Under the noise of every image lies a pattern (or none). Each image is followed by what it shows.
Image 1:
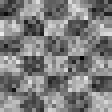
a checkerboard
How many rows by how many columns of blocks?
6 by 5
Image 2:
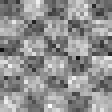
a checkerboard
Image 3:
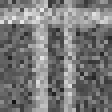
bands of rows crossing bands of columns
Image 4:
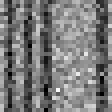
bands of columns
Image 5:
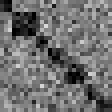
blocks along the diagonal
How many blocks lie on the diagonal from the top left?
7
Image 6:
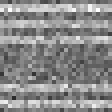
bands of rows
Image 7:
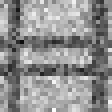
bands of rows crossing bands of columns
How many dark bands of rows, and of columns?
2 and 2
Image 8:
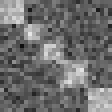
blocks along the diagonal
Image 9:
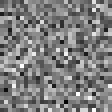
only noise
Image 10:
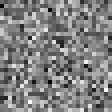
only noise
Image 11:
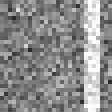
one band of columns
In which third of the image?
right
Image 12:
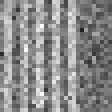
bands of columns
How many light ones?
5
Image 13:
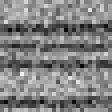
bands of rows
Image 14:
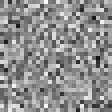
only noise
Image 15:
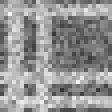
bands of rows crossing bands of columns
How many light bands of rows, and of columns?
3 and 2
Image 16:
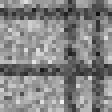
bands of rows crossing bands of columns
